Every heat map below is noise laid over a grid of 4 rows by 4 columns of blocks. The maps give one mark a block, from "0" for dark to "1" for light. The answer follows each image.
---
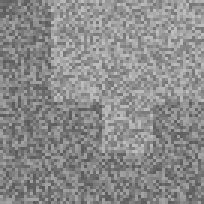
0 1 1 1
0 1 1 1
0 0 1 0
0 0 0 0
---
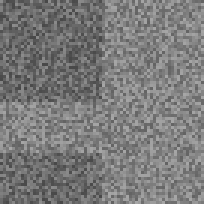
0 0 1 1
0 0 1 1
1 1 1 1
0 0 1 1
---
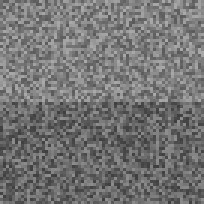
1 1 1 1
1 1 1 1
0 0 0 0
0 0 0 0
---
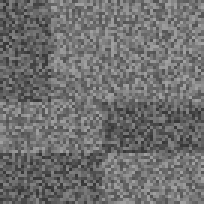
0 1 1 1
0 1 1 1
1 1 0 0
0 0 1 1
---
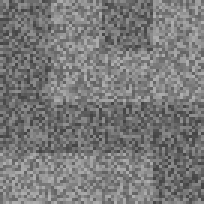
0 1 0 1
0 1 1 1
0 0 0 0
1 1 1 0
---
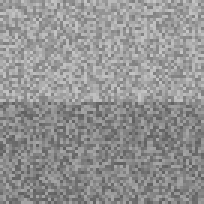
1 1 1 1
1 1 1 1
0 0 0 0
0 0 0 0
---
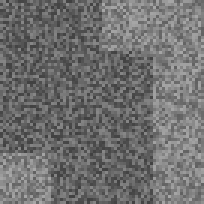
0 0 1 1
0 0 0 1
0 0 0 1
1 0 0 1
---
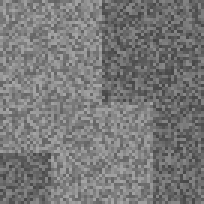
1 1 0 0
1 1 0 0
1 1 1 0
0 1 1 0
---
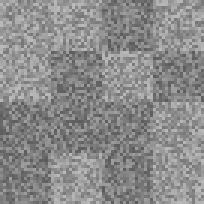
1 1 0 1
1 0 1 0
0 0 0 1
0 1 0 1
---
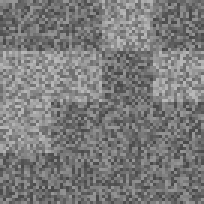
0 0 1 0
1 1 0 1
1 0 0 0
0 0 0 0
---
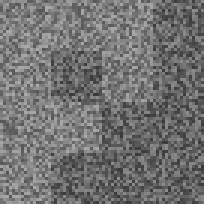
1 1 1 0
1 0 1 0
1 1 0 0
1 0 0 0
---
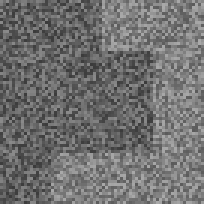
0 0 1 1
0 0 0 1
0 0 0 1
0 1 1 1
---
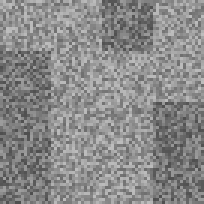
1 1 0 1
0 1 1 1
0 1 1 0
0 1 1 0
